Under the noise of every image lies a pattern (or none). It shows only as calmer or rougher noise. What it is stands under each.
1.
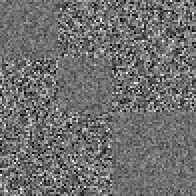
blocks along the diagonal
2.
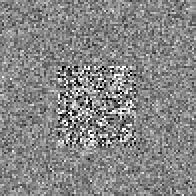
one block
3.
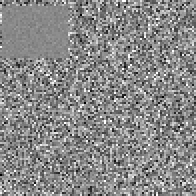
one block
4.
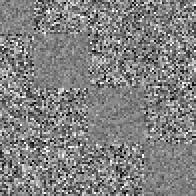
blocks along the diagonal
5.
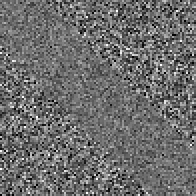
a diagonal band
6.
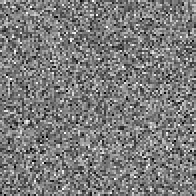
only noise
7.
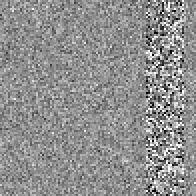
one band of columns
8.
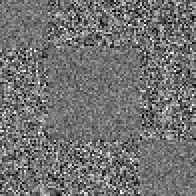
blocks along the diagonal
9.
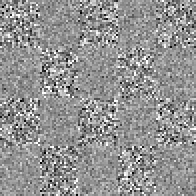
a checkerboard
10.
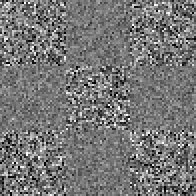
a checkerboard
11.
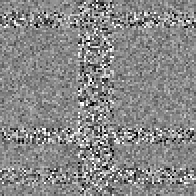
bands of rows crossing bands of columns
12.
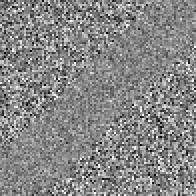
a diagonal band
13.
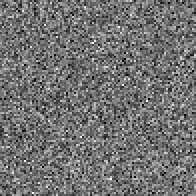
only noise
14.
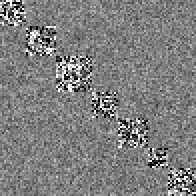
blocks along the diagonal
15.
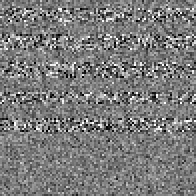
bands of rows
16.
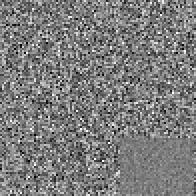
one block
